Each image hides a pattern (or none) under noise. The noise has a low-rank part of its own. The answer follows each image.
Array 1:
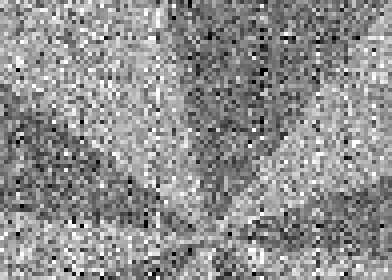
spokes from one point
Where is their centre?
bottom middle
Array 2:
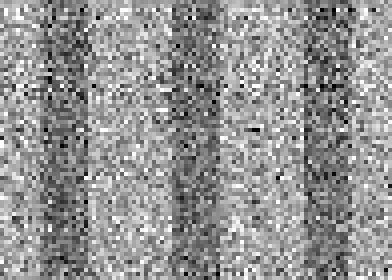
vertical stripes
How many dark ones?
3
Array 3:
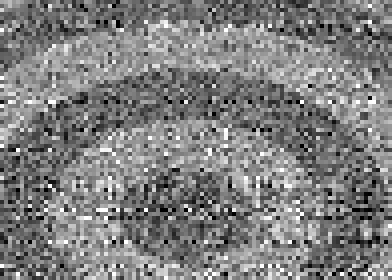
rings round one point
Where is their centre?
bottom middle
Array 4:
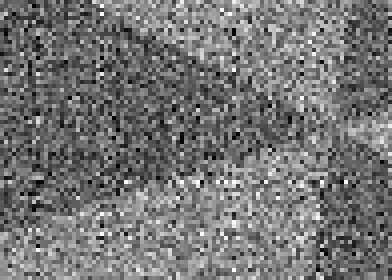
spokes from one point
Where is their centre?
middle right
